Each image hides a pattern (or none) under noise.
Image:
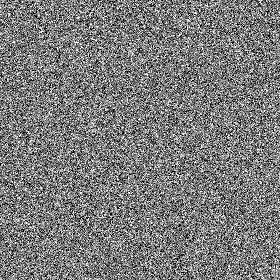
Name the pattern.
only noise
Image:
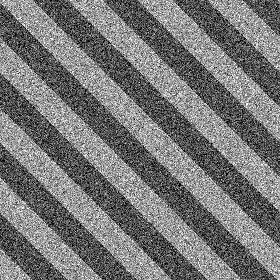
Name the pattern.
diagonal stripes
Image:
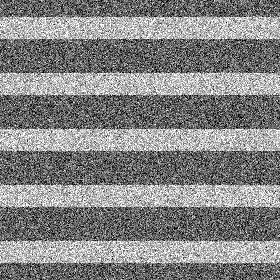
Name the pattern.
horizontal stripes
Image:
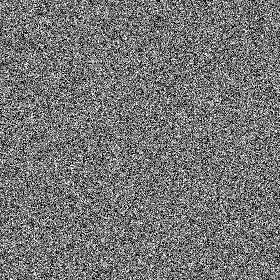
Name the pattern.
only noise
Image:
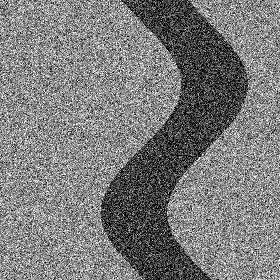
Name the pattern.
a wavy band
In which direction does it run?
top to bottom
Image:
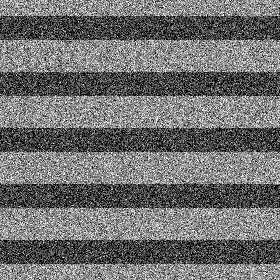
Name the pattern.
horizontal stripes
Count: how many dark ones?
5
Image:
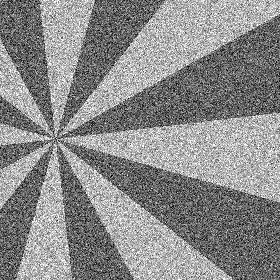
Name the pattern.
spokes from one point
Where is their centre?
middle left
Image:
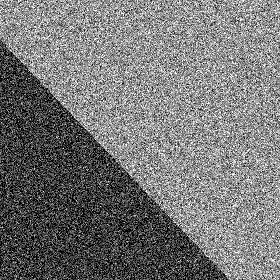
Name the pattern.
a sharp edge
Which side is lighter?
top right
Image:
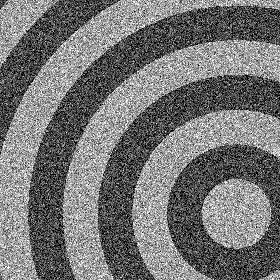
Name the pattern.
rings round one point
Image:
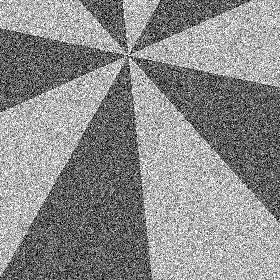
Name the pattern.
spokes from one point
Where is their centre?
top middle
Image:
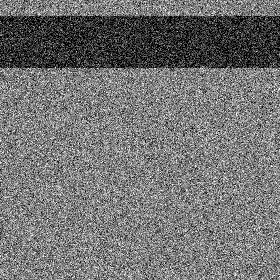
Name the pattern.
one horizontal stripe
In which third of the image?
top
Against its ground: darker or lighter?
darker
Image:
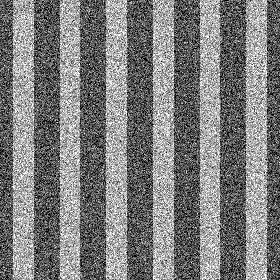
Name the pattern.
vertical stripes
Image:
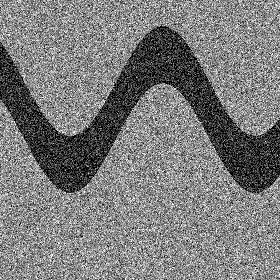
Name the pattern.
a wavy band
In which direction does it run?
left to right
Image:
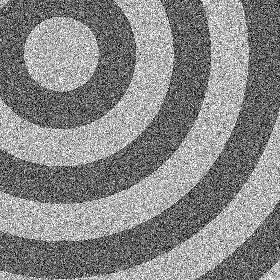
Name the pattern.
rings round one point
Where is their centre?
top left
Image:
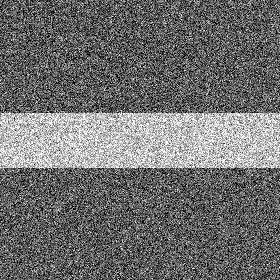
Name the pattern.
one horizontal stripe
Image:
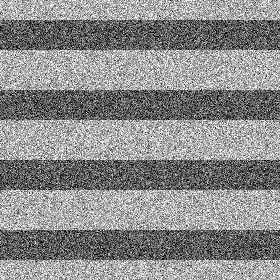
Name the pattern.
horizontal stripes
